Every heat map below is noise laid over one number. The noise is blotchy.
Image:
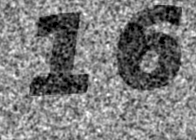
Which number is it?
16
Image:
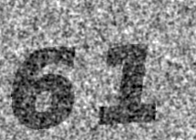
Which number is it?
61
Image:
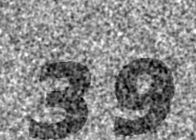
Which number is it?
39
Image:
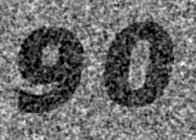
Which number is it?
90
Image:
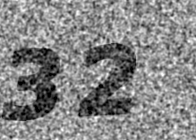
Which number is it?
32
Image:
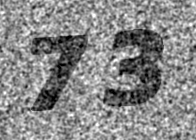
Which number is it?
73
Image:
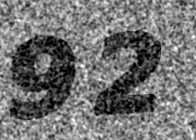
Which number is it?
92
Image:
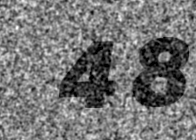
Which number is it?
48
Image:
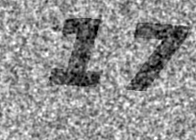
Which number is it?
17
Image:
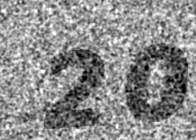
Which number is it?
20
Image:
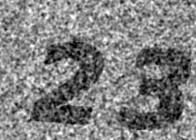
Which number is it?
23
